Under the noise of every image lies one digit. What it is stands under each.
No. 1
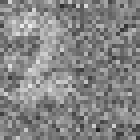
2
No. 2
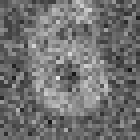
6
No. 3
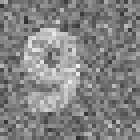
9
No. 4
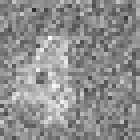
4
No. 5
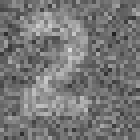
2
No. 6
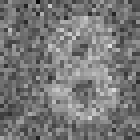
8
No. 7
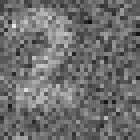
2
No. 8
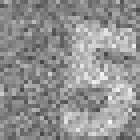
5
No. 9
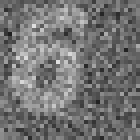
6
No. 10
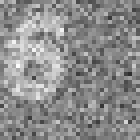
6
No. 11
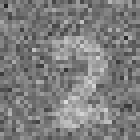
2
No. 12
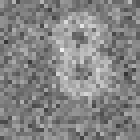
8
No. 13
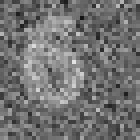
6
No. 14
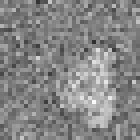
4
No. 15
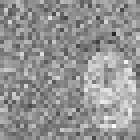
9
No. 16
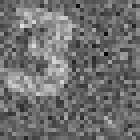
3
